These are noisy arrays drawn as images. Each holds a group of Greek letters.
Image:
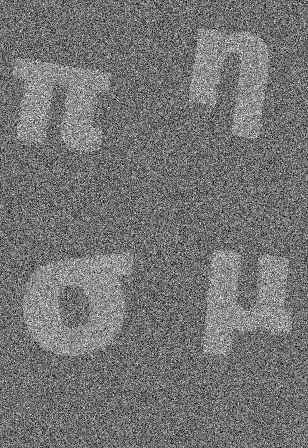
top left: pi; top right: eta; bottom left: sigma; bottom right: mu
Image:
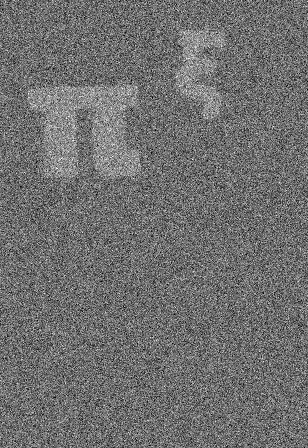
top left: pi; top right: xi
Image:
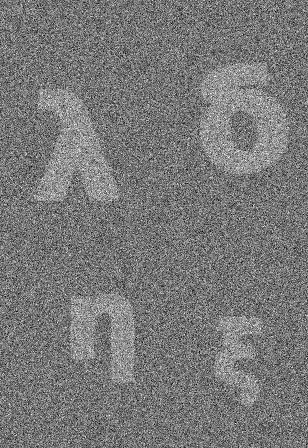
top left: lambda; top right: delta; bottom left: eta; bottom right: xi
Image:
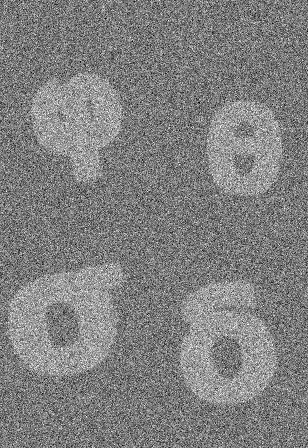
top left: phi; top right: theta; bottom left: sigma; bottom right: delta
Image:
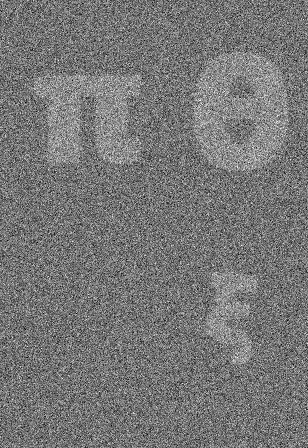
top left: pi; top right: theta; bottom right: xi
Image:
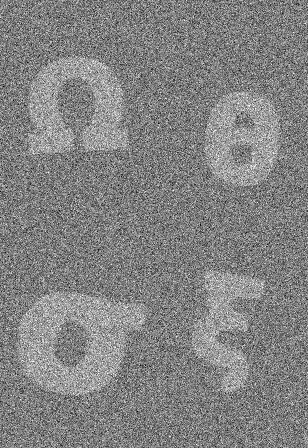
top left: omega; top right: theta; bottom left: sigma; bottom right: xi
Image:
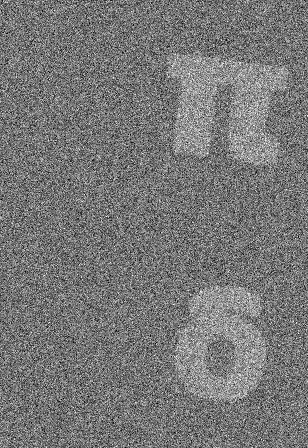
top right: pi; bottom right: delta
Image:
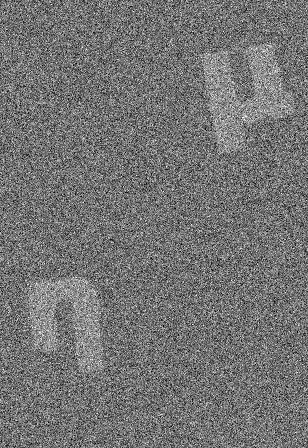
top right: mu; bottom left: eta
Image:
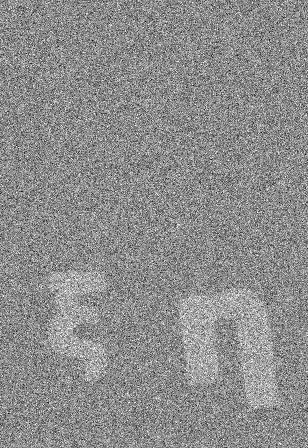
bottom left: xi; bottom right: eta
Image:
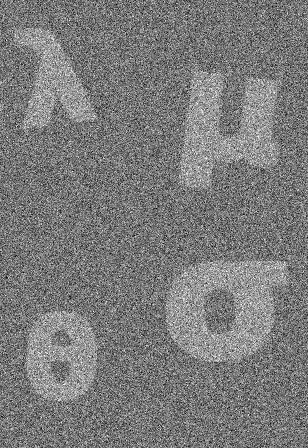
top left: lambda; top right: mu; bottom left: theta; bottom right: sigma
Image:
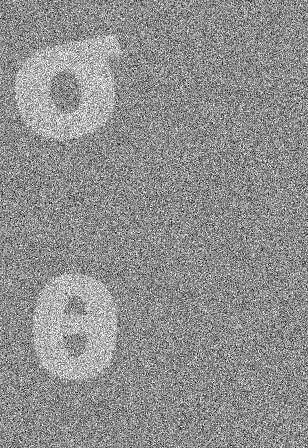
top left: sigma; bottom left: theta
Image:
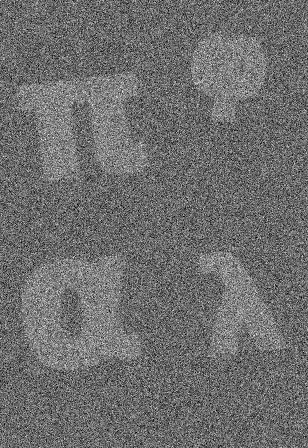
top left: pi; top right: phi; bottom left: alpha; bottom right: lambda
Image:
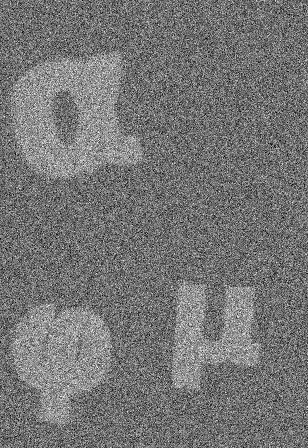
top left: alpha; bottom left: phi; bottom right: mu
